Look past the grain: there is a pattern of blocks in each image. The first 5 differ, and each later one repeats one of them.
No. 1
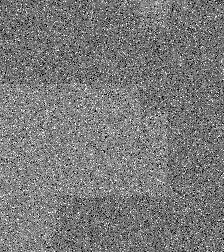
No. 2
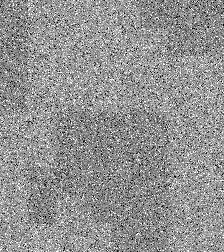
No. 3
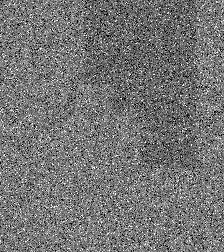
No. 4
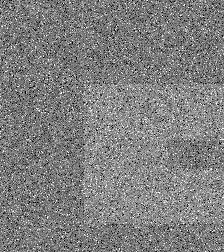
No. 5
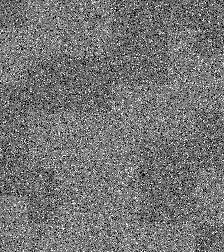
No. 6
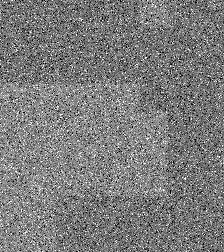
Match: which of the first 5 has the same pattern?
1
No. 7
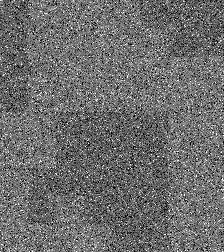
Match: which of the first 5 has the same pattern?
2
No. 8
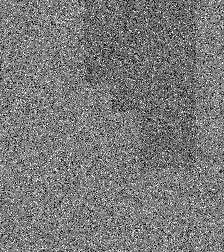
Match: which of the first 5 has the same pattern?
3
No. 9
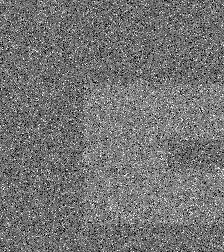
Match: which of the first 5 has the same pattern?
4
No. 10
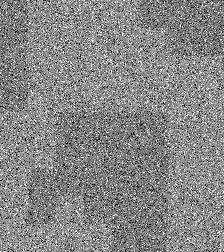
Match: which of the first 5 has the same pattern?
2
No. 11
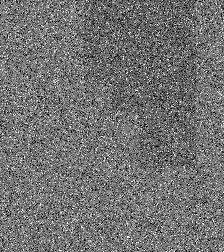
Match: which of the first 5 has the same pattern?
3
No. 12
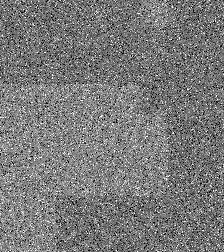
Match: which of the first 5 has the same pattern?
1
